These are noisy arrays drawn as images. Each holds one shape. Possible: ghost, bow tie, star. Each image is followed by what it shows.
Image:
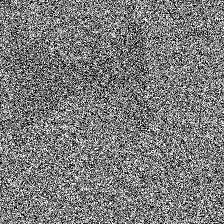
bow tie
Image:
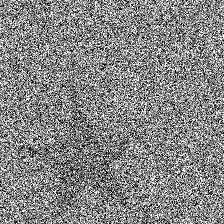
star
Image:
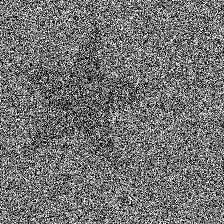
star
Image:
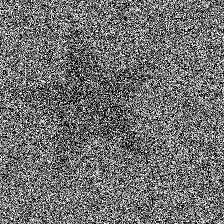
star
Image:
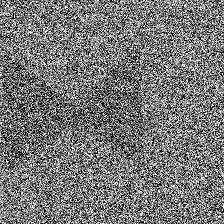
bow tie
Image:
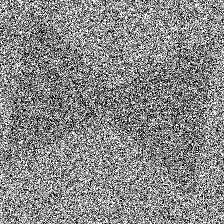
bow tie
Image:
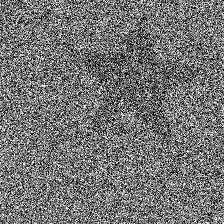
star
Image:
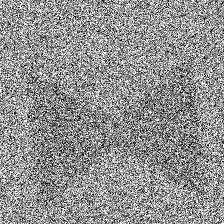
bow tie
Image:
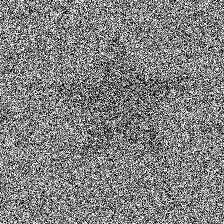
star
